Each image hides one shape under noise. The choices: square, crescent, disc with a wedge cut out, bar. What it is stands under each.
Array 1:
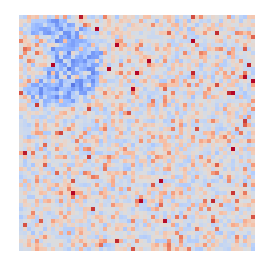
disc with a wedge cut out
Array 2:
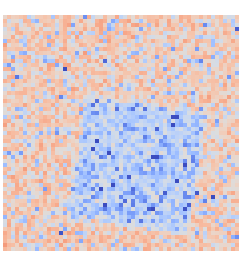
square
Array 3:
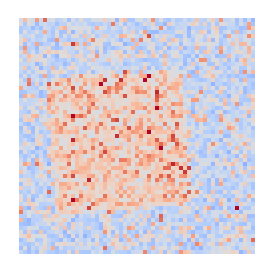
square
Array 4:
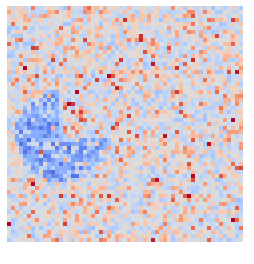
disc with a wedge cut out
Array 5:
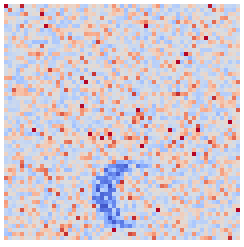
crescent
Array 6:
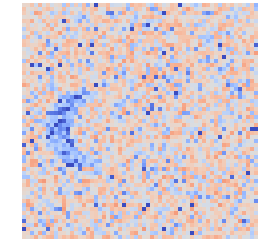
crescent
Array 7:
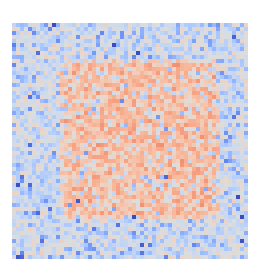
square
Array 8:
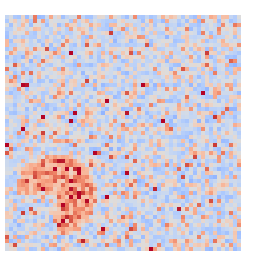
disc with a wedge cut out
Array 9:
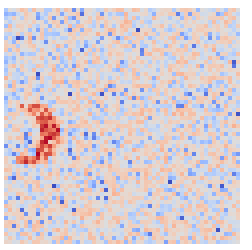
crescent
